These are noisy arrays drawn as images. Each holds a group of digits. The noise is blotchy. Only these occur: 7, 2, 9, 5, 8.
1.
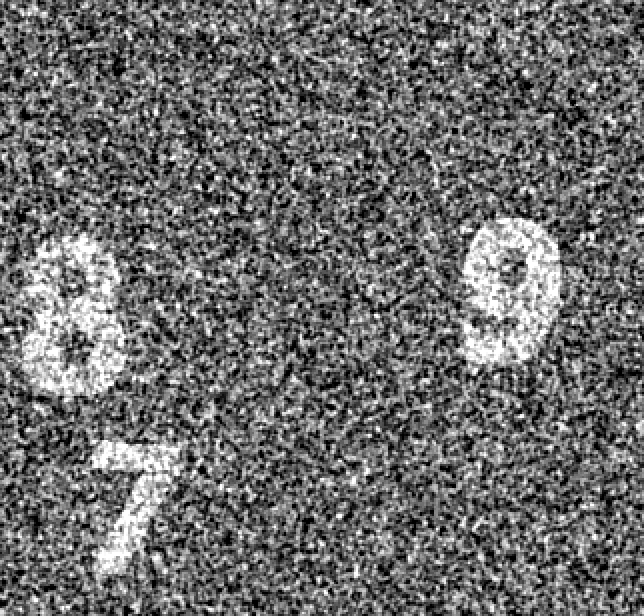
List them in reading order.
middle left: 8; middle right: 9; bottom left: 7
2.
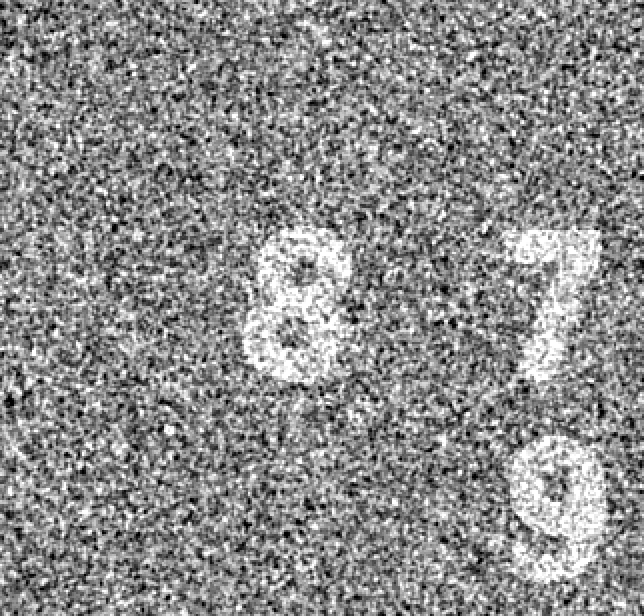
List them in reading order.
centre: 8; middle right: 7; bottom right: 9
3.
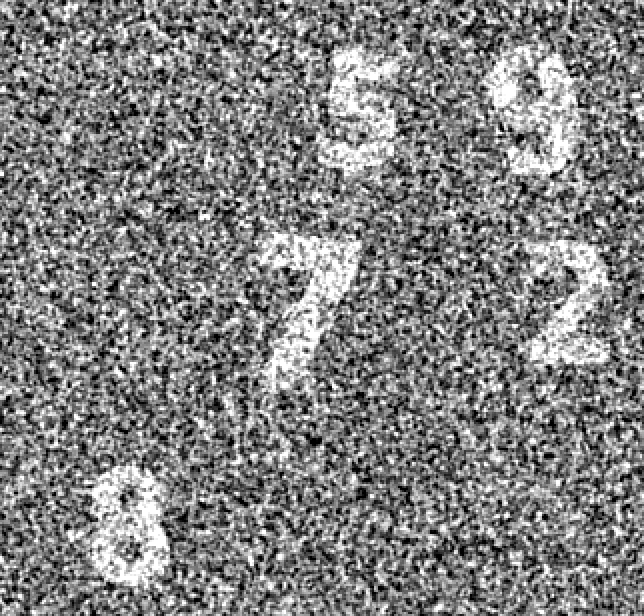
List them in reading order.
top middle: 5; top right: 9; centre: 7; middle right: 2; bottom left: 8
